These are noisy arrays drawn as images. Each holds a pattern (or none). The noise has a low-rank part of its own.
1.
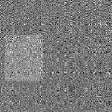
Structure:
one block
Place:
middle left
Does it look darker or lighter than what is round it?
lighter
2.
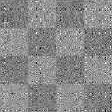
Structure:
a checkerboard
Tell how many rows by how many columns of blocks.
4 by 4
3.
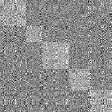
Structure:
blocks along the diagonal
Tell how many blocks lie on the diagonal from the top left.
5
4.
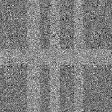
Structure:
bands of rows crossing bands of columns
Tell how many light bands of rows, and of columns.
1 and 3
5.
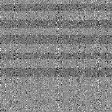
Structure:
bands of rows
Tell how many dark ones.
5
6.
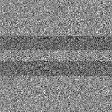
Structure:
bands of rows
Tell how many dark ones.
2
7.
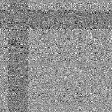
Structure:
bands of rows crossing bands of columns
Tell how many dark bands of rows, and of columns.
1 and 1
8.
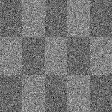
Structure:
a checkerboard
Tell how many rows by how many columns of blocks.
3 by 5
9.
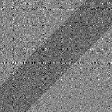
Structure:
a diagonal band
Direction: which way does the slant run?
bottom left to top right
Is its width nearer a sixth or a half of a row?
a half
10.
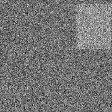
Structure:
one block
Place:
top right
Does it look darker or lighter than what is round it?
lighter
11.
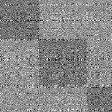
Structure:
blocks along the diagonal
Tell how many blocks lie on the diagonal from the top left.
3
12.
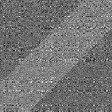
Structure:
a diagonal band
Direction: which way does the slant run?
bottom left to top right
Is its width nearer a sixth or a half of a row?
a half
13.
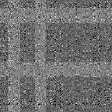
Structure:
bands of rows crossing bands of columns
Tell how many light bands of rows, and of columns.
2 and 2
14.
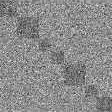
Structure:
blocks along the diagonal
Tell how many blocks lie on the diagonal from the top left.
7
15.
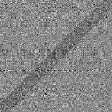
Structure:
a diagonal band
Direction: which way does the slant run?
bottom left to top right
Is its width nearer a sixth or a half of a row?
a sixth
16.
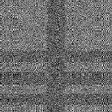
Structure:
bands of rows crossing bands of columns
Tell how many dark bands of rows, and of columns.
3 and 1
